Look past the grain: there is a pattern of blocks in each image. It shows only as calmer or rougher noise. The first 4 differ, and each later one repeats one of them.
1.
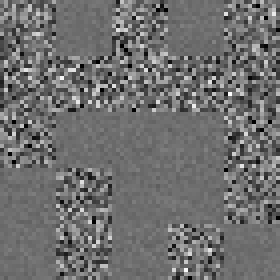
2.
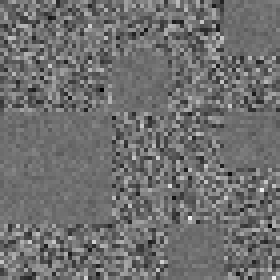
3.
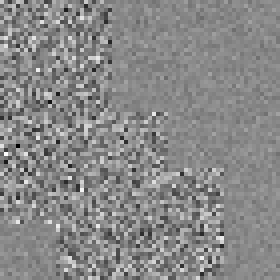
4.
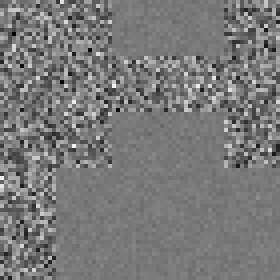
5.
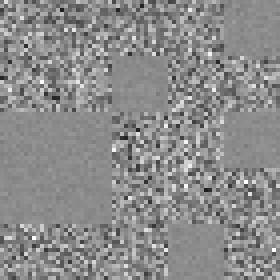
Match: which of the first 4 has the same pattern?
2
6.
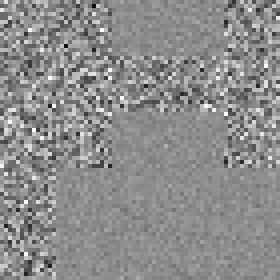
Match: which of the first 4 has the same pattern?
4
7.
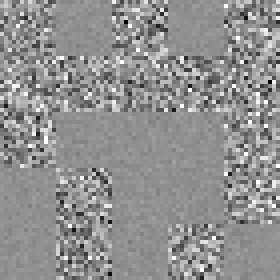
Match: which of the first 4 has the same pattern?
1
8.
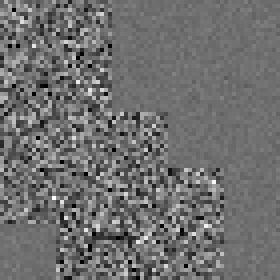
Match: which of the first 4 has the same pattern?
3
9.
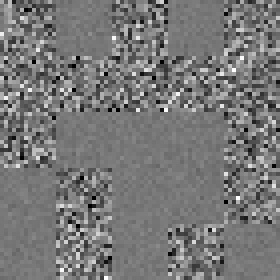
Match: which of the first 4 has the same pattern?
1
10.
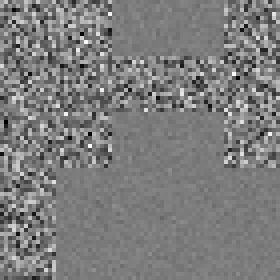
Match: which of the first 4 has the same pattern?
4
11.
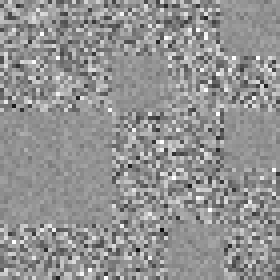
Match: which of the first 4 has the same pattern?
2
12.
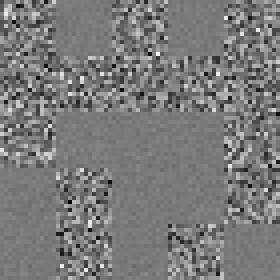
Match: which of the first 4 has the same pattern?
1
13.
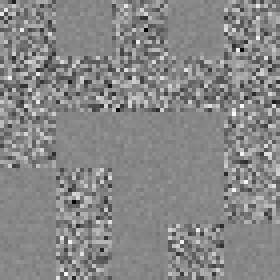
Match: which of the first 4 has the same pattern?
1
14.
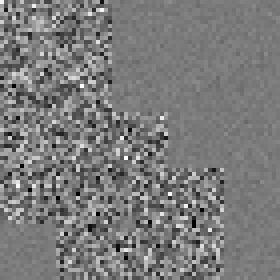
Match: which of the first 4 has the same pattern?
3
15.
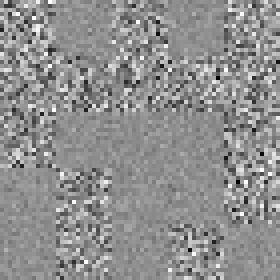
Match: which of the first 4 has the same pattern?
1
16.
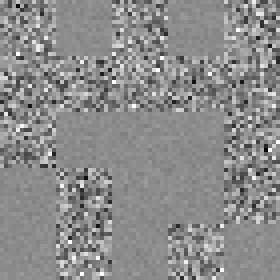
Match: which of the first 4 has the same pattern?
1
